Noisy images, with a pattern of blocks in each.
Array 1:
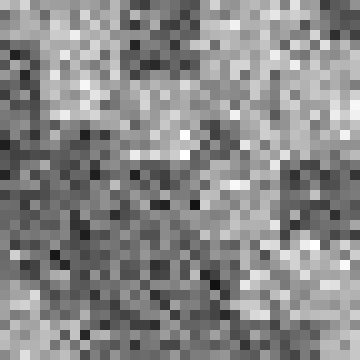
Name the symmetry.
mirrored about the diagonal from the bottom left
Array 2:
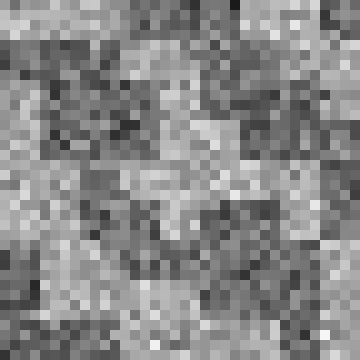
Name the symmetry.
mirrored about the diagonal from the bottom left
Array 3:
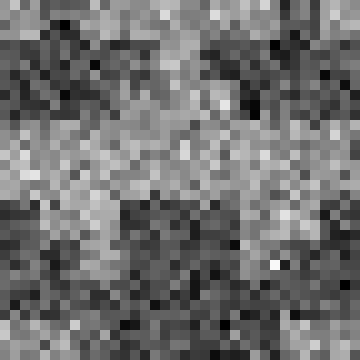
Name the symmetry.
left and right mirror each other
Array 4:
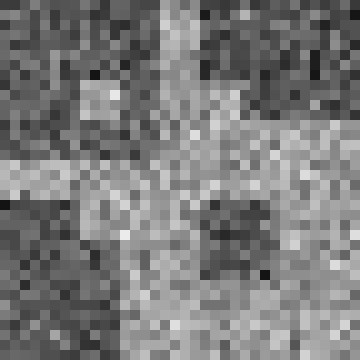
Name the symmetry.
mirrored about the diagonal from the top left
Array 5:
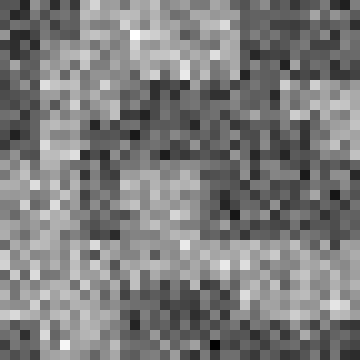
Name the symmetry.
no symmetry
